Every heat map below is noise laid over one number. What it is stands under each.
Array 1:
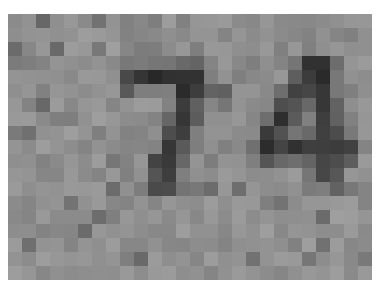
74
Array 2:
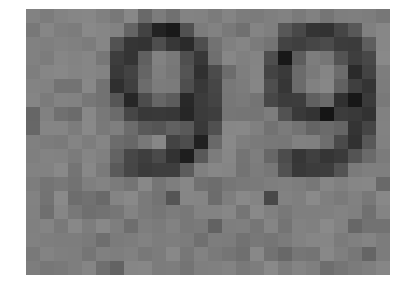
99
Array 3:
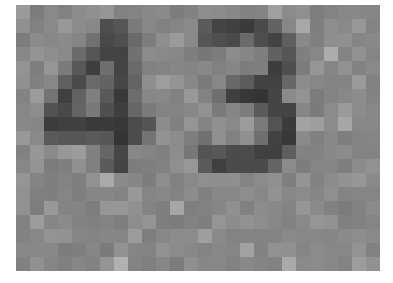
43
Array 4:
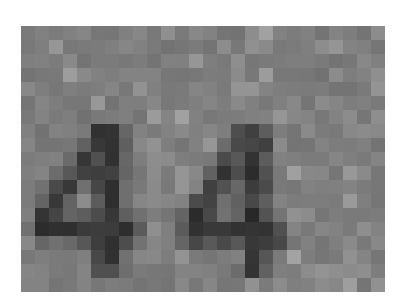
44
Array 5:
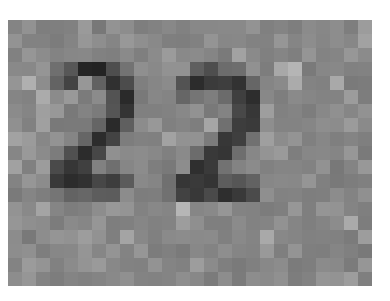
22
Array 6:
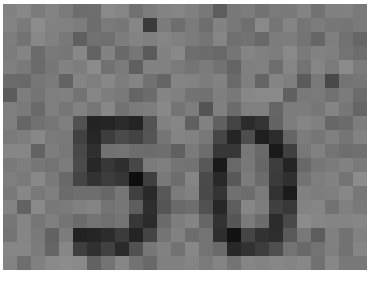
50
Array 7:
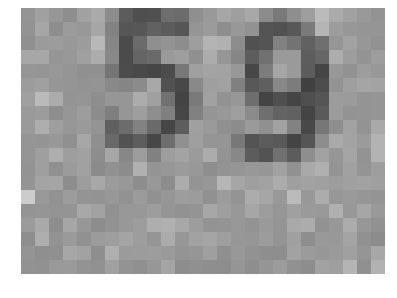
59
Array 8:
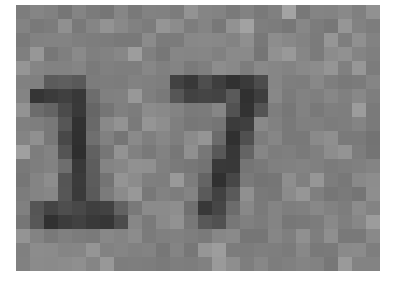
17
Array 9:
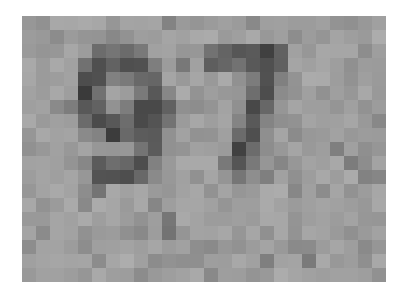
97
